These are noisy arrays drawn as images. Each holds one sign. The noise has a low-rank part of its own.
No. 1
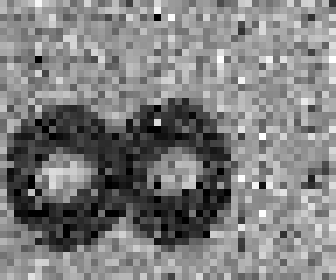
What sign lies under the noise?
infinity sign
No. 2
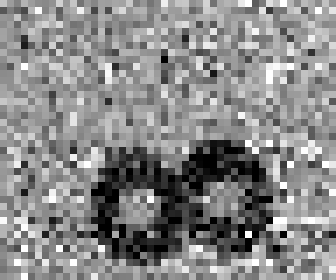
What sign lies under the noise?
infinity sign
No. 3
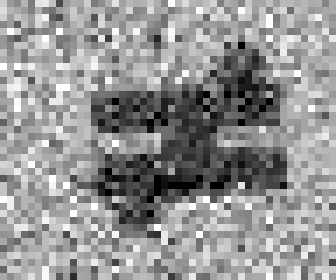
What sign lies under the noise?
not-equal sign
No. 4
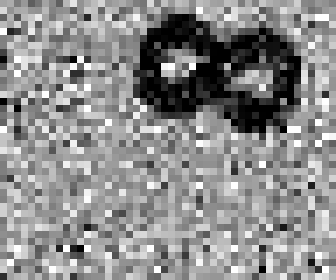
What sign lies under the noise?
infinity sign
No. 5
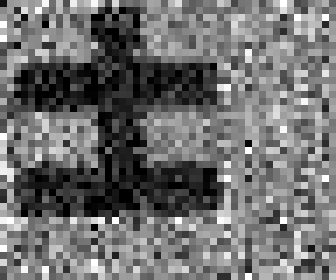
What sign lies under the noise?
plus-minus sign
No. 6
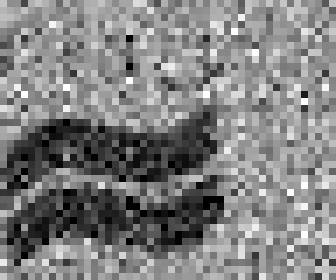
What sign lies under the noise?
approximately sign
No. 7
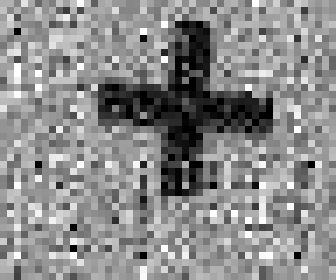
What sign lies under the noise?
plus sign
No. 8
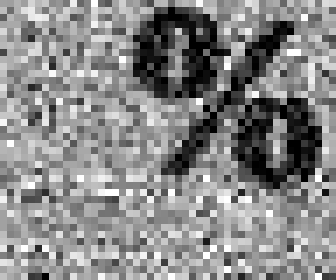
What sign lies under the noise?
percent sign
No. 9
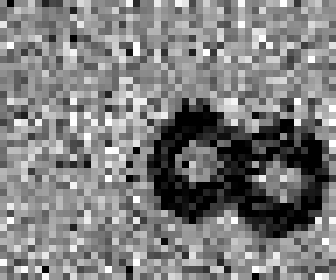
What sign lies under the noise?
infinity sign
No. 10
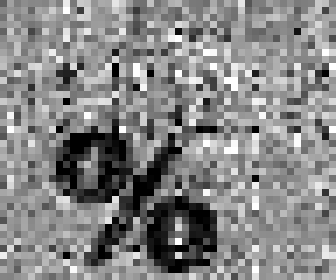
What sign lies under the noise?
percent sign
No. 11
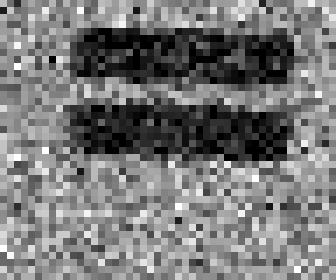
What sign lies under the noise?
equals sign
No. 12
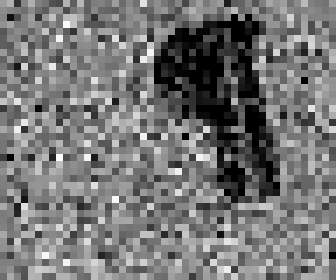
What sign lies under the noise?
pilcrow
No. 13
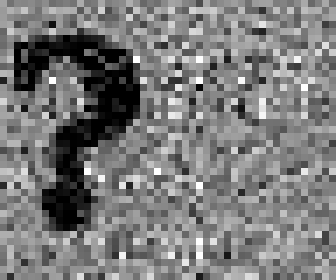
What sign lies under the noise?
question mark
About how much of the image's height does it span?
two thirds
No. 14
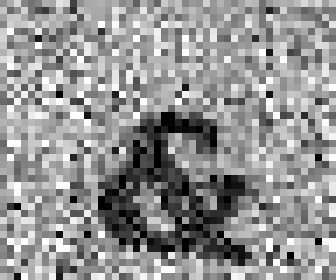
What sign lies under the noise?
ampersand
